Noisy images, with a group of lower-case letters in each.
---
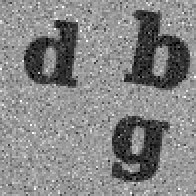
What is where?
top left: d; top right: b; bottom right: g
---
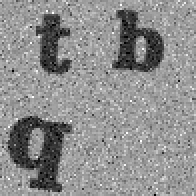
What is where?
top left: t; top right: b; bottom left: q
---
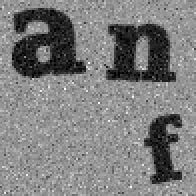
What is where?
top left: a; top right: n; bottom right: f
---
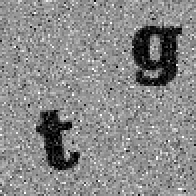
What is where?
top right: g; bottom left: t
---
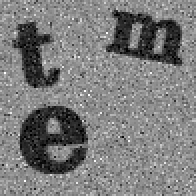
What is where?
top left: t; top right: m; bottom left: e
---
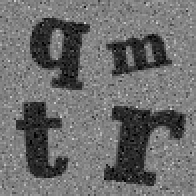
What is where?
top left: q; top right: m; bottom left: t; bottom right: r
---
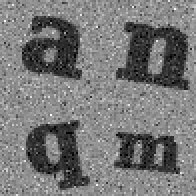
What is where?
top left: a; top right: n; bottom left: q; bottom right: m
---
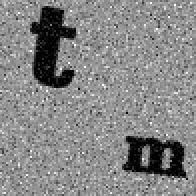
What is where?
top left: t; bottom right: m
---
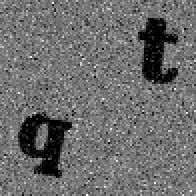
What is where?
top right: t; bottom left: q
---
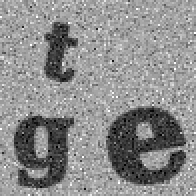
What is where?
top left: t; bottom left: g; bottom right: e
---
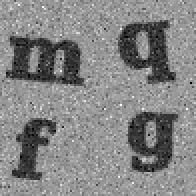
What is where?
top left: m; top right: q; bottom left: f; bottom right: g
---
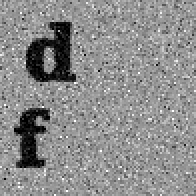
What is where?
top left: d; bottom left: f
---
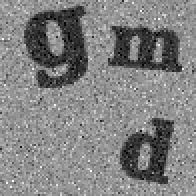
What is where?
top left: g; top right: m; bottom right: d
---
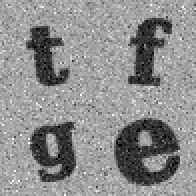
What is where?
top left: t; top right: f; bottom left: g; bottom right: e
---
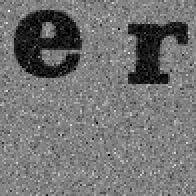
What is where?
top left: e; top right: r
